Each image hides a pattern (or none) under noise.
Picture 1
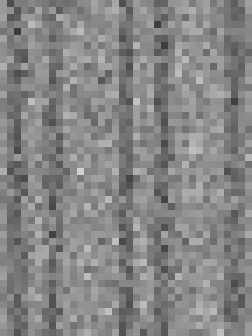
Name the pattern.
bands of columns
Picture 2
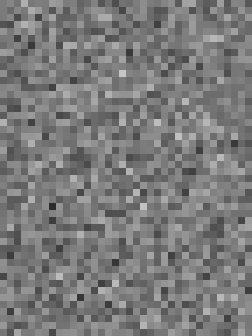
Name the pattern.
only noise
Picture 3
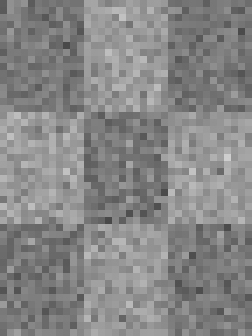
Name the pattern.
a checkerboard
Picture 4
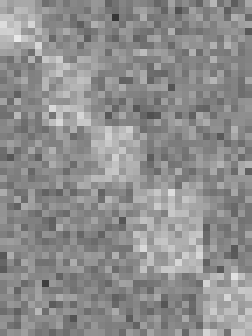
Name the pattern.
blocks along the diagonal
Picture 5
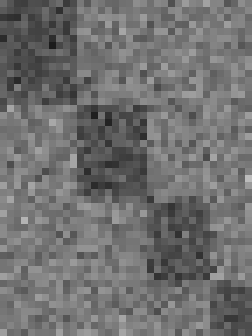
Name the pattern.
blocks along the diagonal
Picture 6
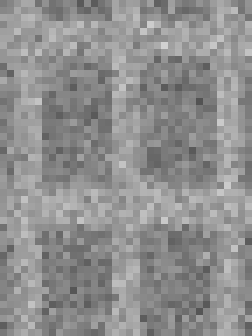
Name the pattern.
bands of rows crossing bands of columns
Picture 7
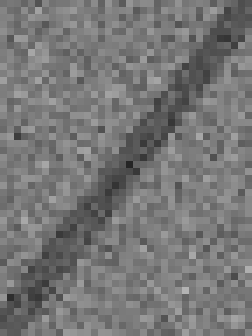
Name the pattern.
a diagonal band
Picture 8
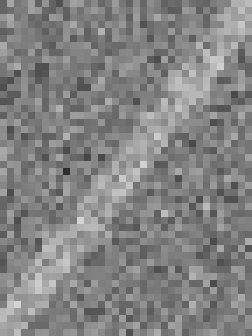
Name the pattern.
a diagonal band
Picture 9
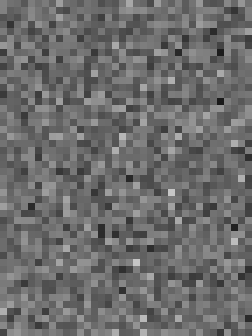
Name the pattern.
only noise
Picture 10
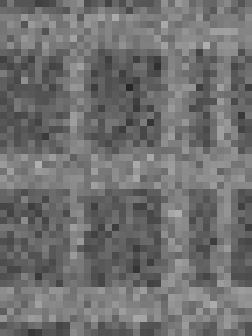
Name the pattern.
bands of rows crossing bands of columns
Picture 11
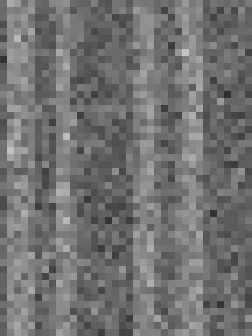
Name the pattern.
bands of columns
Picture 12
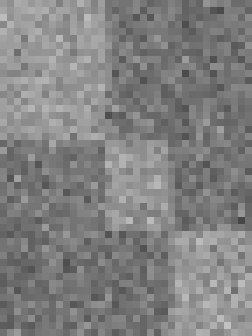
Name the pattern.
blocks along the diagonal
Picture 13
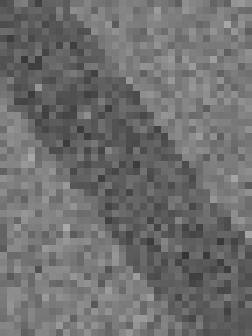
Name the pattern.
a diagonal band
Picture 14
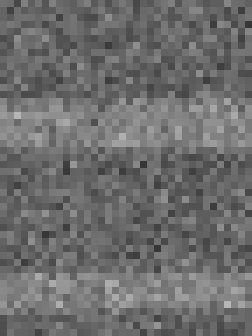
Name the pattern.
bands of rows
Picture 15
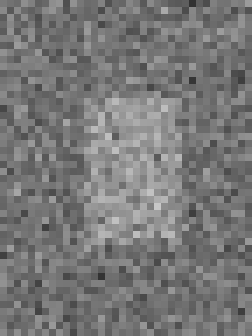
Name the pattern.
one block
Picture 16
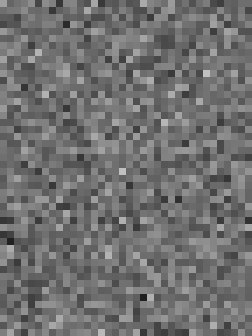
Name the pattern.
only noise
